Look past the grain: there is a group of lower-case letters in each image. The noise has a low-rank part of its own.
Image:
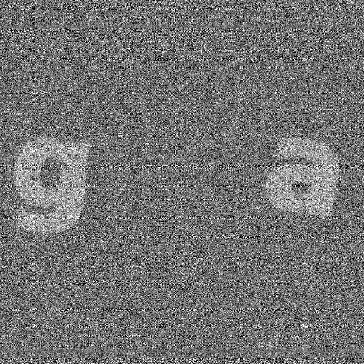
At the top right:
nothing
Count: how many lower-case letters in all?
2
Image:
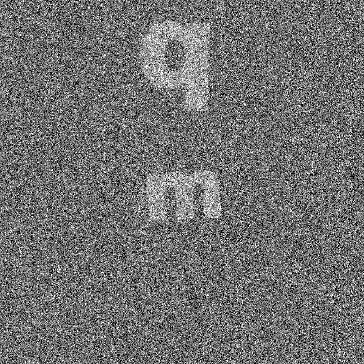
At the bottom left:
nothing
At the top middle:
q
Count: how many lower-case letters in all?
2
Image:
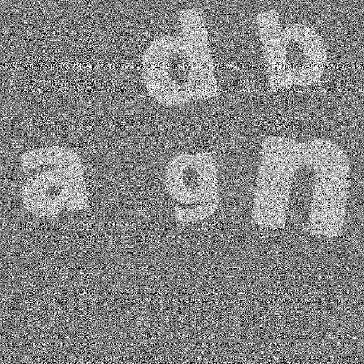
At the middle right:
n
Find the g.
centre
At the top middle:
d
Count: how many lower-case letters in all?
5
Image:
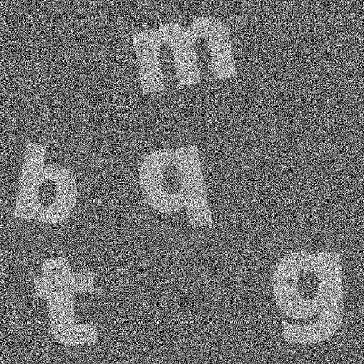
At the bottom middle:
nothing
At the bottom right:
g
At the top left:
nothing
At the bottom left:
t
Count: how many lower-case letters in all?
5
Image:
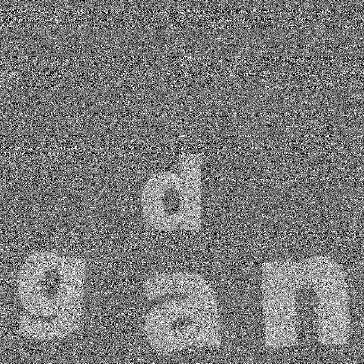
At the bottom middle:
a
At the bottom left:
g
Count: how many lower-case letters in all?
4
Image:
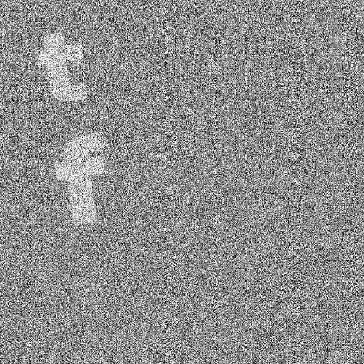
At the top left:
t
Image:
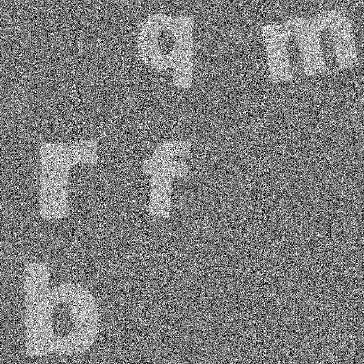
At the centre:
f
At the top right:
m
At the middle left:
r
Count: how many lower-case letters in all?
5
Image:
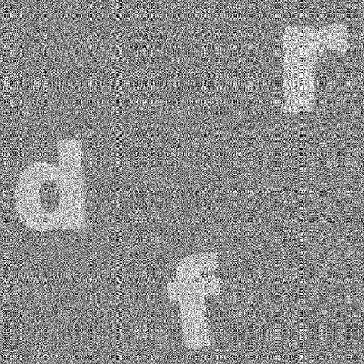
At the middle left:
d
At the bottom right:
nothing
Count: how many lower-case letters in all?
3
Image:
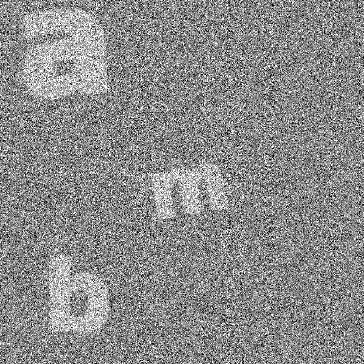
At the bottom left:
b
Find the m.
centre
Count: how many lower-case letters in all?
3
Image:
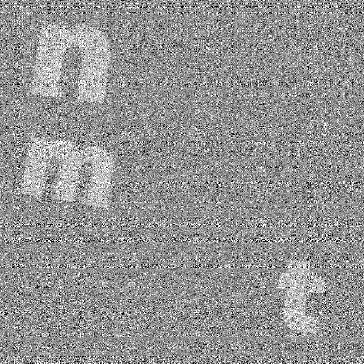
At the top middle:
nothing
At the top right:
nothing
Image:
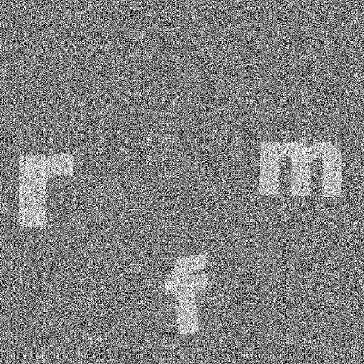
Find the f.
bottom middle
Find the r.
middle left
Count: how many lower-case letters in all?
3
